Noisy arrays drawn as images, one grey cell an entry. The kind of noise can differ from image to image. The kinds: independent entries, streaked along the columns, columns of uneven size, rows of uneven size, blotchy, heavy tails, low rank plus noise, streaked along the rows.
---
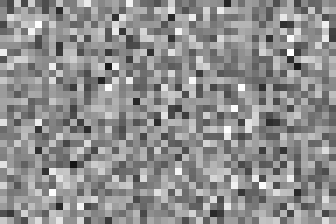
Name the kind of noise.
independent entries
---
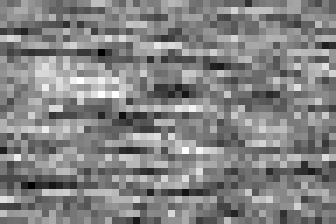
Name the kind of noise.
streaked along the rows
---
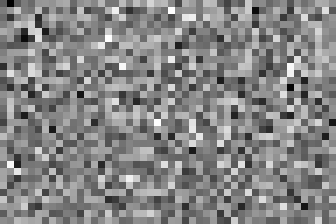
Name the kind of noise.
low rank plus noise
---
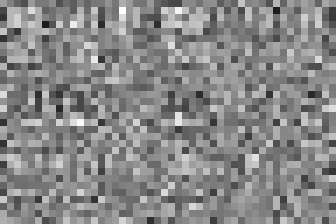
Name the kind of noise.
low rank plus noise
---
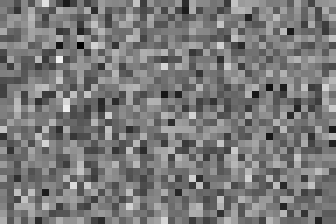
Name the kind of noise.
low rank plus noise
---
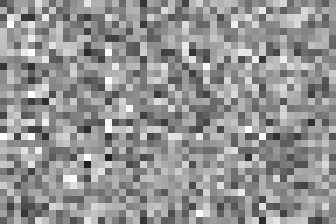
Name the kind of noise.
low rank plus noise
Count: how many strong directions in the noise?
three or four
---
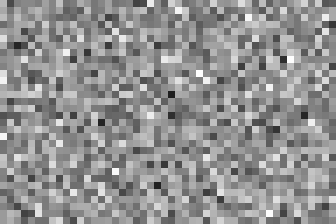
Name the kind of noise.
independent entries
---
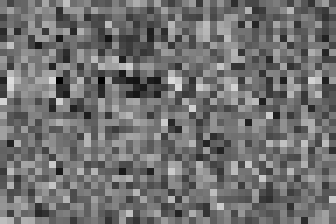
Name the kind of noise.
low rank plus noise
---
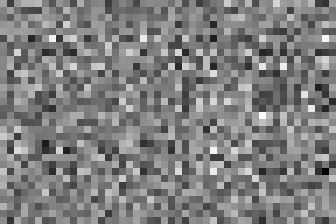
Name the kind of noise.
low rank plus noise
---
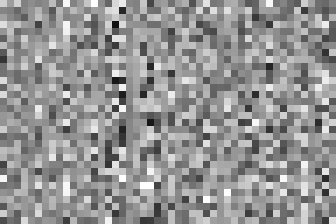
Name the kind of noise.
columns of uneven size
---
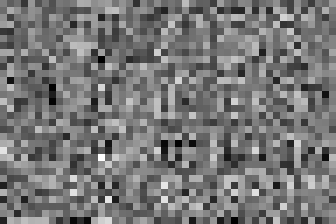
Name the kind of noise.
low rank plus noise
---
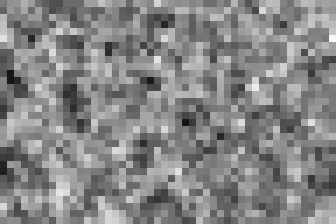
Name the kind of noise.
blotchy
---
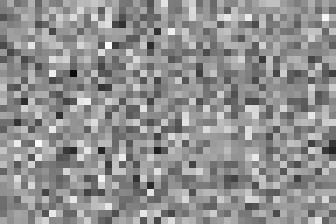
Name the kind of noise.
low rank plus noise
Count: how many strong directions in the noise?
five to eight
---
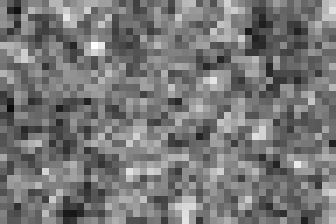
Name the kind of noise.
blotchy
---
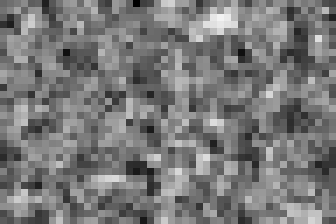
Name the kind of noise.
blotchy
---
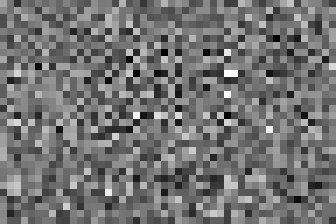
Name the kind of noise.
low rank plus noise
